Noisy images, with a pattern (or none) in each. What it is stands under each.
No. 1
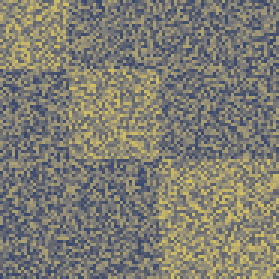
blocks along the diagonal
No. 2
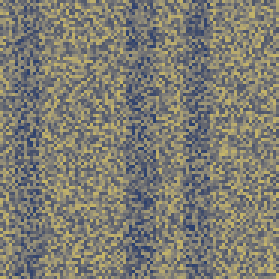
bands of columns
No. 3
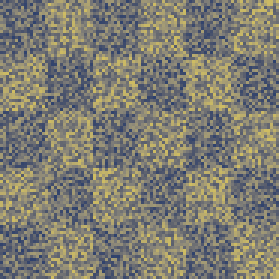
a checkerboard
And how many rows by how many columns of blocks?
5 by 6
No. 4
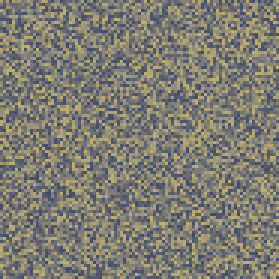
only noise
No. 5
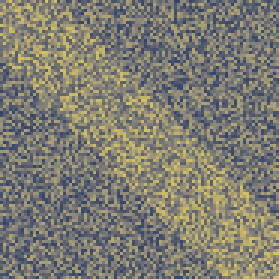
a diagonal band
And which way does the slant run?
top left to bottom right
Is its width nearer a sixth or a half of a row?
a half
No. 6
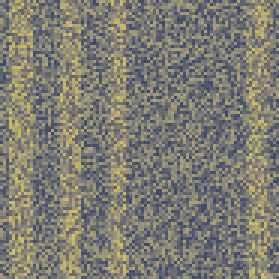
bands of columns
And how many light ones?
4
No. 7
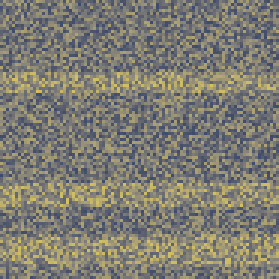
bands of rows
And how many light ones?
3
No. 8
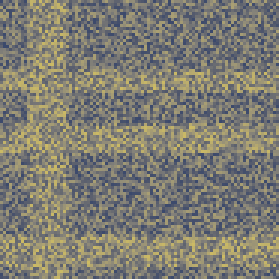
bands of rows crossing bands of columns
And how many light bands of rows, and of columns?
3 and 1
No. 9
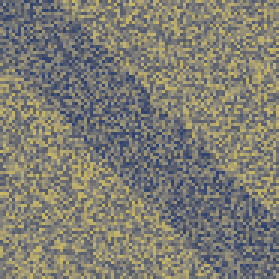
a diagonal band
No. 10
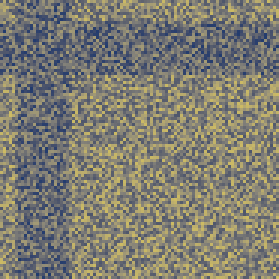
bands of rows crossing bands of columns
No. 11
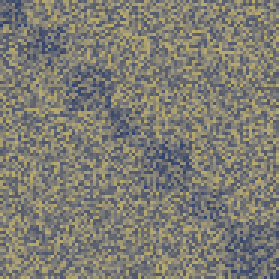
blocks along the diagonal
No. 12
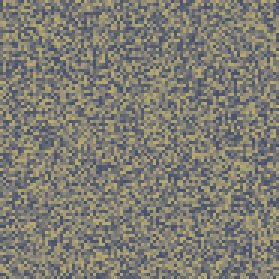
only noise
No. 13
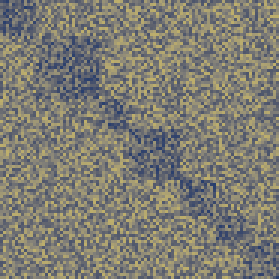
blocks along the diagonal
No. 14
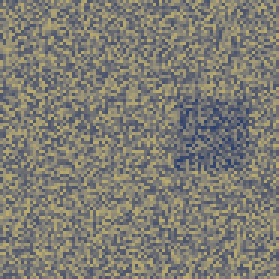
one block
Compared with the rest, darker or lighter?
darker
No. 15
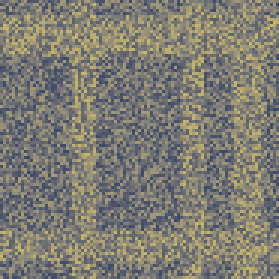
bands of rows crossing bands of columns
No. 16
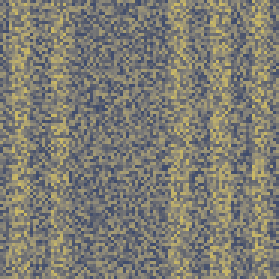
bands of columns
